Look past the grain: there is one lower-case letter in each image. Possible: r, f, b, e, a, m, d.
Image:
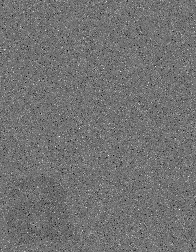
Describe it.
dark a, bottom left
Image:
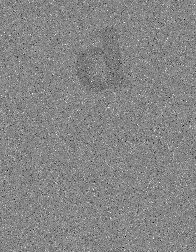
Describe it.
dark d, top middle
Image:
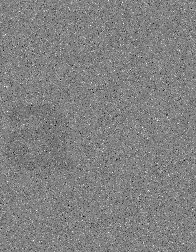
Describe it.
dark a, middle left
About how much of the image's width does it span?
a third
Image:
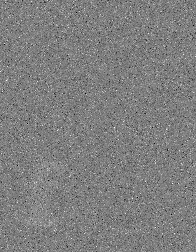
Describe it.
light f, bottom left
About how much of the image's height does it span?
a quarter
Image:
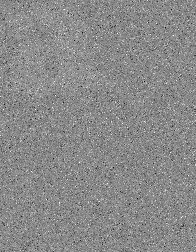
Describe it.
light a
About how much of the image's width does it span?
half
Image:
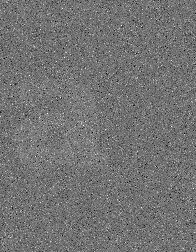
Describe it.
light a
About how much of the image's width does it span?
half
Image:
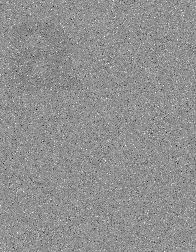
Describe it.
dark a, top left
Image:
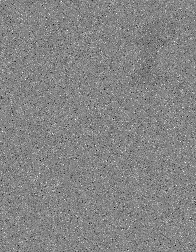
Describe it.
dark f, top right
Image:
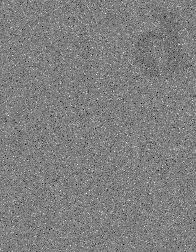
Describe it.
dark d, top right
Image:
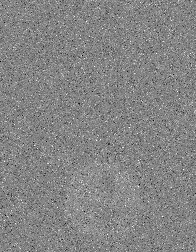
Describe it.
light e, bottom middle
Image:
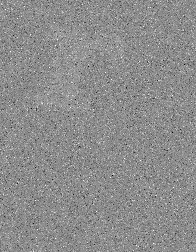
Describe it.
light r
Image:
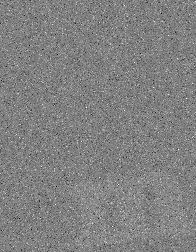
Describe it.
light m
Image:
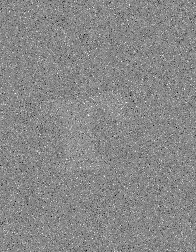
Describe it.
light r, centre
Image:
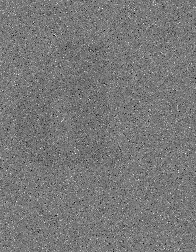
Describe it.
dark d
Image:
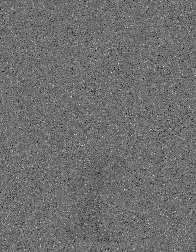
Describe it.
dark f, bottom middle
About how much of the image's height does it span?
a third
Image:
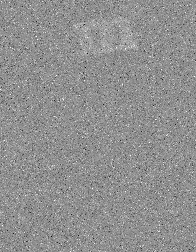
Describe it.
light m, top middle
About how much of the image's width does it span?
a third
